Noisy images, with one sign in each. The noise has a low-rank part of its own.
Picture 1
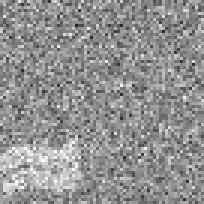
approximately sign
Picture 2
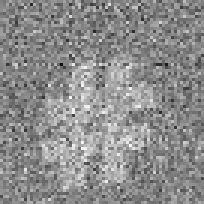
hash sign
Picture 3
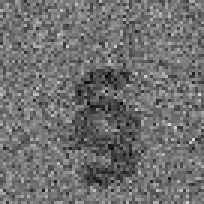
section sign
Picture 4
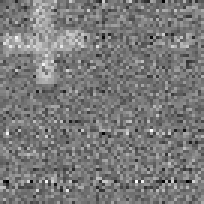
plus sign
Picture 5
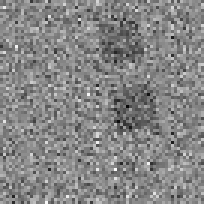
colon
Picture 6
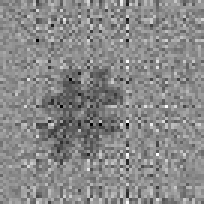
hash sign
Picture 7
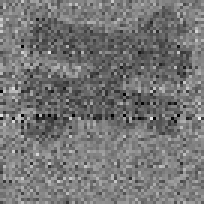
not-equal sign
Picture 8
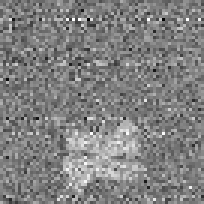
not-equal sign
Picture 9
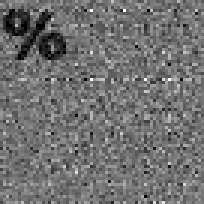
percent sign
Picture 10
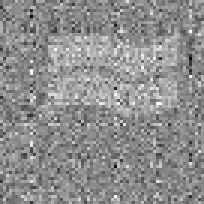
approximately sign
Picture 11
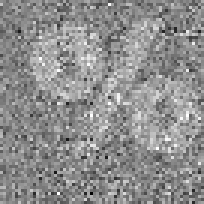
percent sign
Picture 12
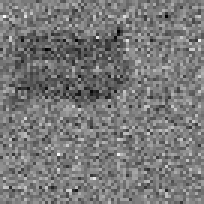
approximately sign
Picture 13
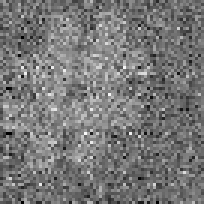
hash sign
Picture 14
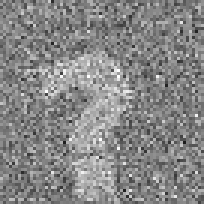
question mark
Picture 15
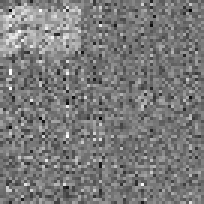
approximately sign
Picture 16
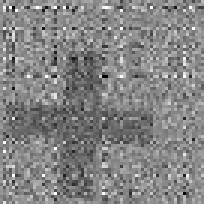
plus sign
